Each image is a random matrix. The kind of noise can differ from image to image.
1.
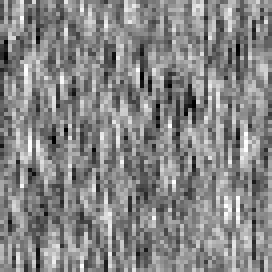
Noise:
streaked along the columns
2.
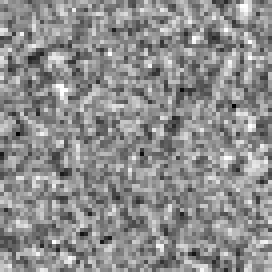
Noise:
blotchy
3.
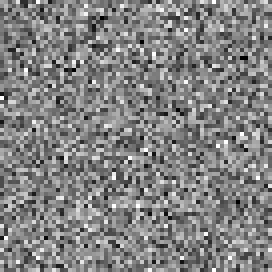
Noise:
independent entries
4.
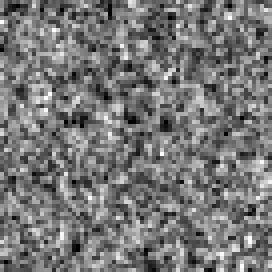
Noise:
blotchy
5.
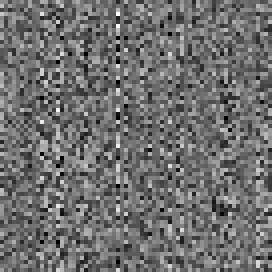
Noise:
columns of uneven size
